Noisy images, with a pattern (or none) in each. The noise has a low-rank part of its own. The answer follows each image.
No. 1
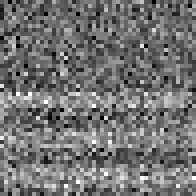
bands of rows
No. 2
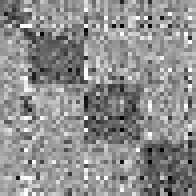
blocks along the diagonal
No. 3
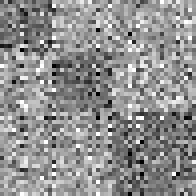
blocks along the diagonal
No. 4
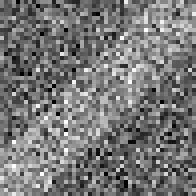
a diagonal band
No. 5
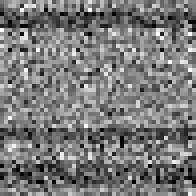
bands of rows
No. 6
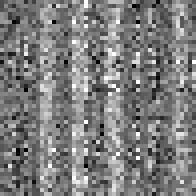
bands of columns
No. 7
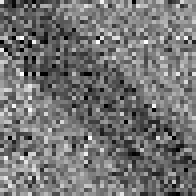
a diagonal band
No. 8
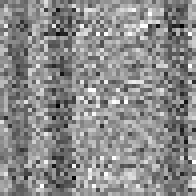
bands of columns
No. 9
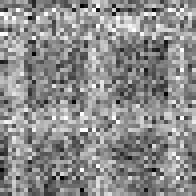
bands of rows crossing bands of columns
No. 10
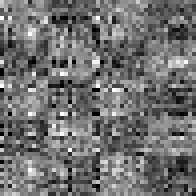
a checkerboard
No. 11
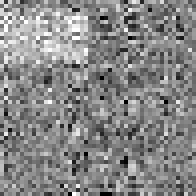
one block
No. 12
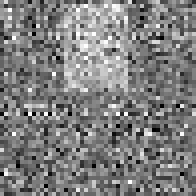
one block
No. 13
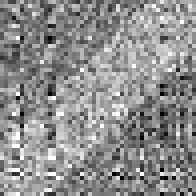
a diagonal band
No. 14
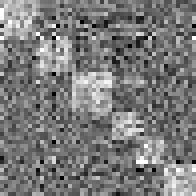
blocks along the diagonal
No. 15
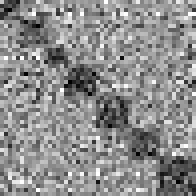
blocks along the diagonal
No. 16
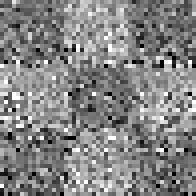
a checkerboard
